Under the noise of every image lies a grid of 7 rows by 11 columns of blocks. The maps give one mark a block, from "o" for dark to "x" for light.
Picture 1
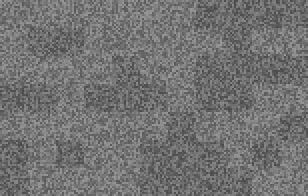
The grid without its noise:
x x x x x x x o o o o
x o o x x x x x o x x
x x x x o x x o o o o
o o x o o o x o o x x
x x x x x x o x x x o
o x o x x o o o x o x
o x x x x o o o o x x
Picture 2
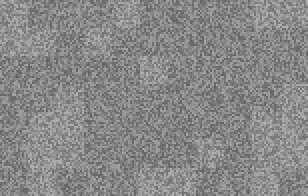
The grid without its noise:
x o o o x o o o o x x
x x o x o o o o o o o
o o o o o x o o o o o
o o x o o o o o o o x
o x x o o o o o o x x
o x x o o o o x o x x
o x o o o x x o o x o
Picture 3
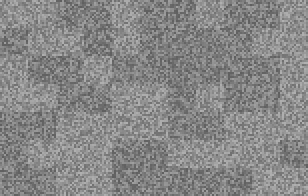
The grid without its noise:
x x o o x o o x o o x
o x x o x o o o o x x
x o o x o o o o o o x
x x o o x x o x o o x
o o x x x x o o x x x
o x x x o o x x x x o
o o x x o o o o o x x
